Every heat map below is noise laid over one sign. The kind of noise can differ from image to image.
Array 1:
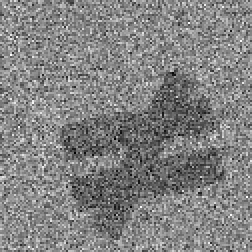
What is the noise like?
low rank plus noise
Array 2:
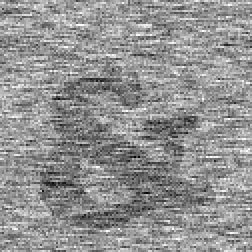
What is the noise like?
streaked along the rows
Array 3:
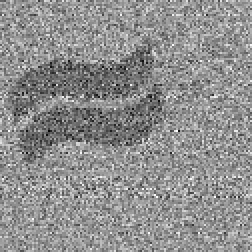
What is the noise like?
rows of uneven size
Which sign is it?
approximately sign
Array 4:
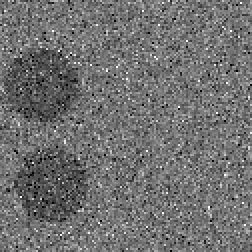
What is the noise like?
heavy tails
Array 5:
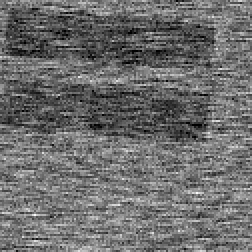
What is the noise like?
streaked along the rows
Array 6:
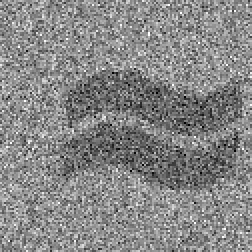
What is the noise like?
independent entries
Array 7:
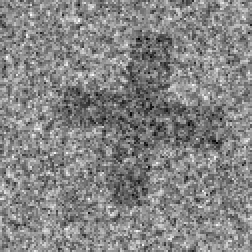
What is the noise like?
blotchy
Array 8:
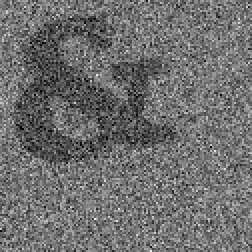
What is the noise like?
independent entries
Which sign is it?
ampersand
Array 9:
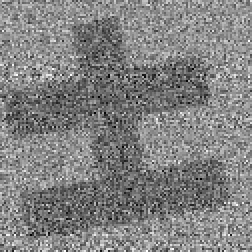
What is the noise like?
rows of uneven size
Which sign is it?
plus-minus sign
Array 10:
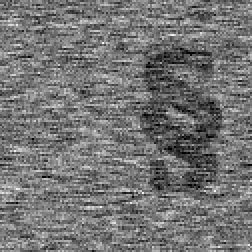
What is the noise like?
streaked along the rows
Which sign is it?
section sign
